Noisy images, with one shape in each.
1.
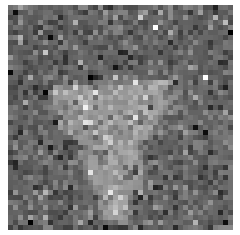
chess pawn
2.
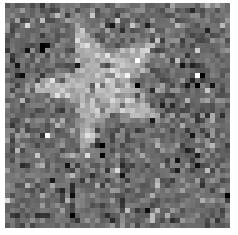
star
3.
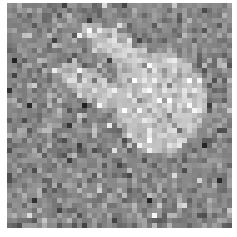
rabbit's head
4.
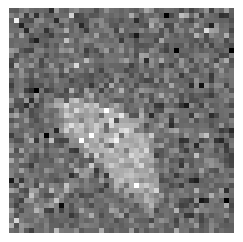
umbrella
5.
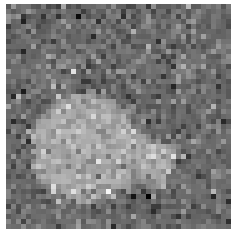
light bulb
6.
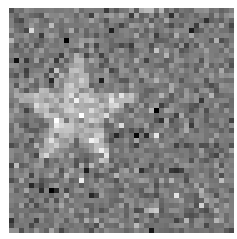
star
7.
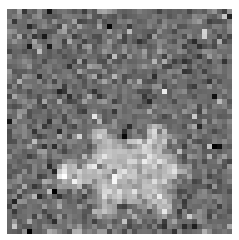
turtle
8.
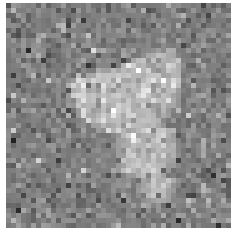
chess pawn
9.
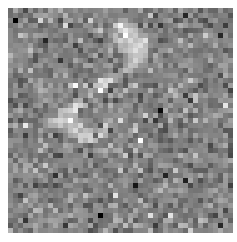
musical note
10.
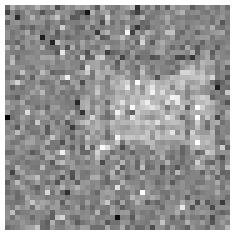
chess rook
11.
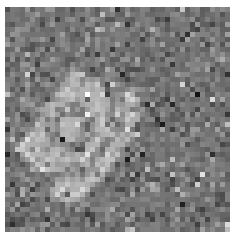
telephone
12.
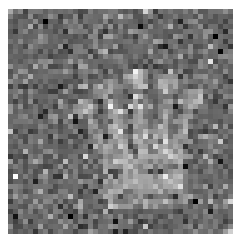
chess queen
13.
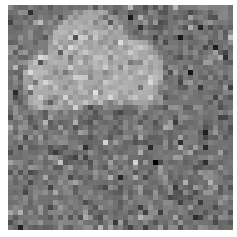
cloud
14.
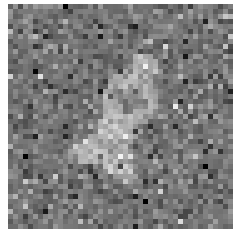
chess bishop
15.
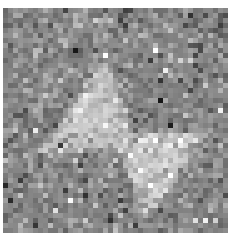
bow tie
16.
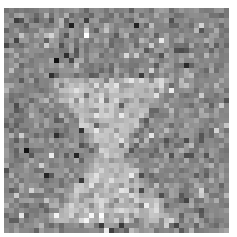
bow tie
